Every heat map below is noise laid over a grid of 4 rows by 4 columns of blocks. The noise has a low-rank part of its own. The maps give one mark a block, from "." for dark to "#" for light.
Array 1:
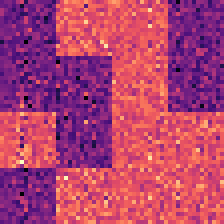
.##.
..#.
#.##
.###
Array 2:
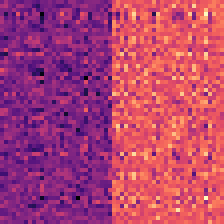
..##
..##
..##
..##
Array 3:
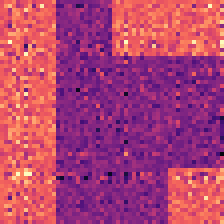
#.##
#...
#...
#..#
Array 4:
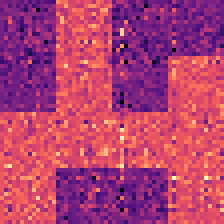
.#..
.#.#
####
#..#
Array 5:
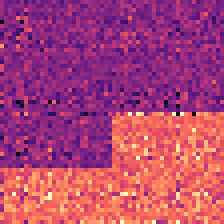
....
....
..##
####
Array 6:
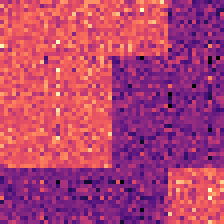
###.
##..
##..
...#
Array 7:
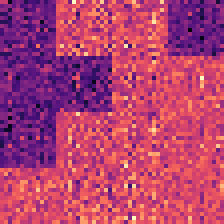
.##.
..##
.###
####
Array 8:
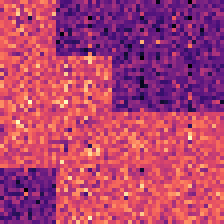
#...
##..
####
.###
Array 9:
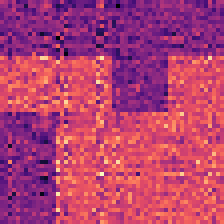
....
##.#
.###
.###
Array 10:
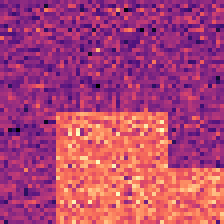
....
....
.##.
.###
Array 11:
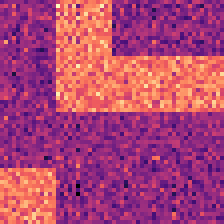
.#..
.###
....
#...
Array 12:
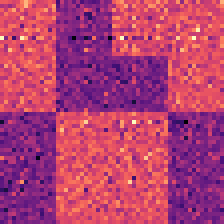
#.##
#..#
.##.
.##.
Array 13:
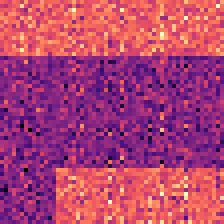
####
....
....
.###
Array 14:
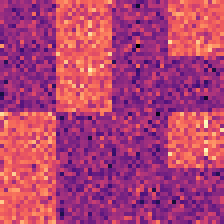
.#.#
.#..
#..#
#...
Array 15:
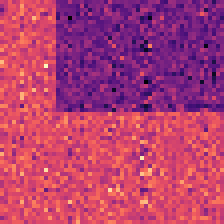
#...
#...
####
####
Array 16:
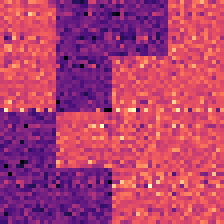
#..#
#.##
.###
..##
